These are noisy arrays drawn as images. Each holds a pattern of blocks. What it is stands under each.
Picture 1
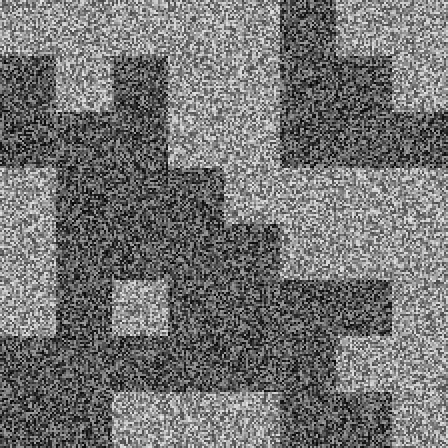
mirrored about the diagonal from the bottom left
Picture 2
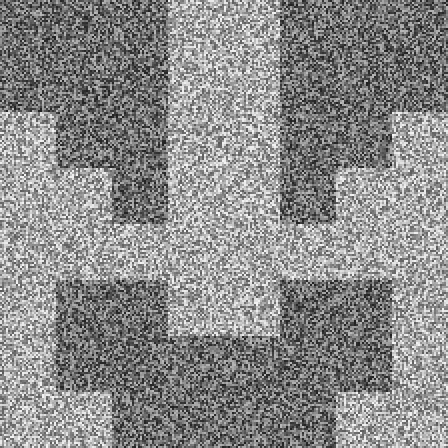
left and right mirror each other
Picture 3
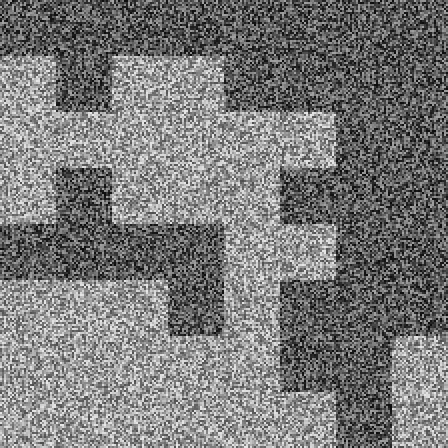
no symmetry
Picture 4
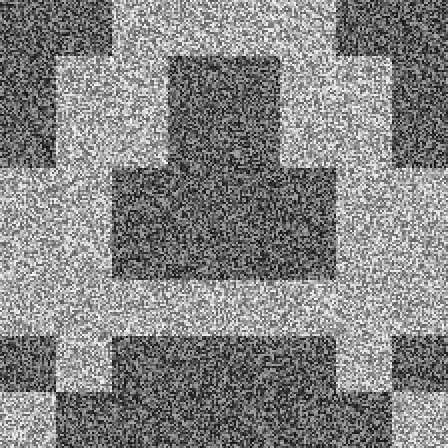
left and right mirror each other
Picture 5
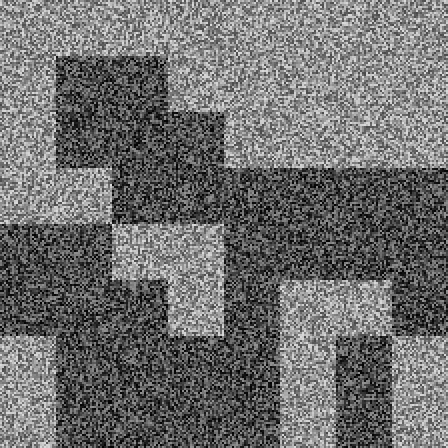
no symmetry
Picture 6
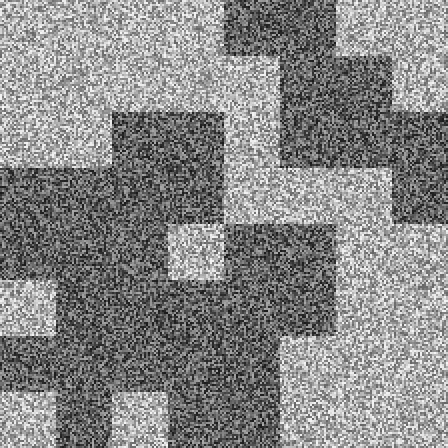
mirrored about the diagonal from the bottom left
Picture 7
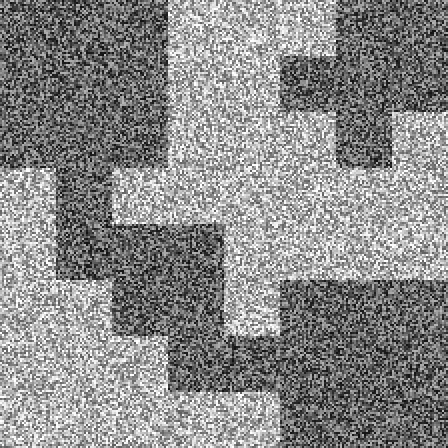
mirrored about the diagonal from the bottom left
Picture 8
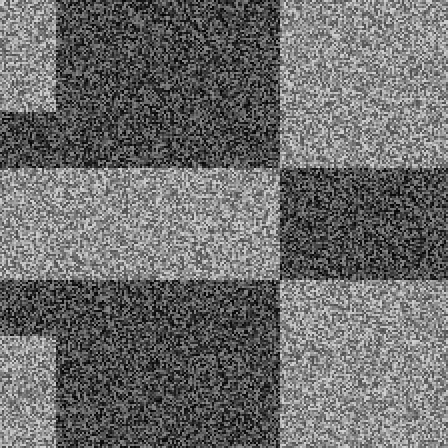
top and bottom mirror each other
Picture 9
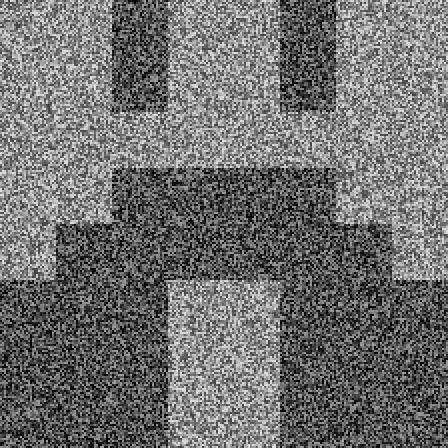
left and right mirror each other
